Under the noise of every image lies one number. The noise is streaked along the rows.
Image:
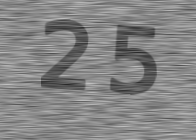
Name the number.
25
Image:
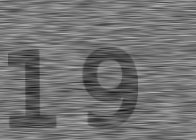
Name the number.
19
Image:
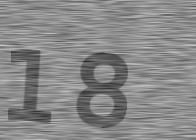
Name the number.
18
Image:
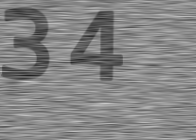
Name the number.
34
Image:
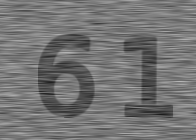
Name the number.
61
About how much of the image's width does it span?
two thirds
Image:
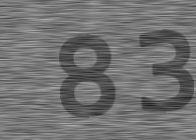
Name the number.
83
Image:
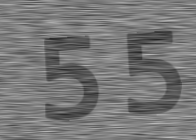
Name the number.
55
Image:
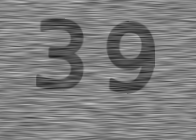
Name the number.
39
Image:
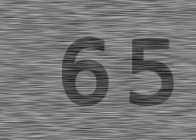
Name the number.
65
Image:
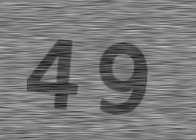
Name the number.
49
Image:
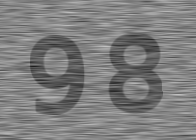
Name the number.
98
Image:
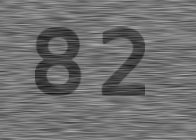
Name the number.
82
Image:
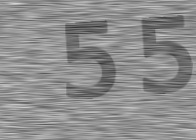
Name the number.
55
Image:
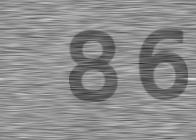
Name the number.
86
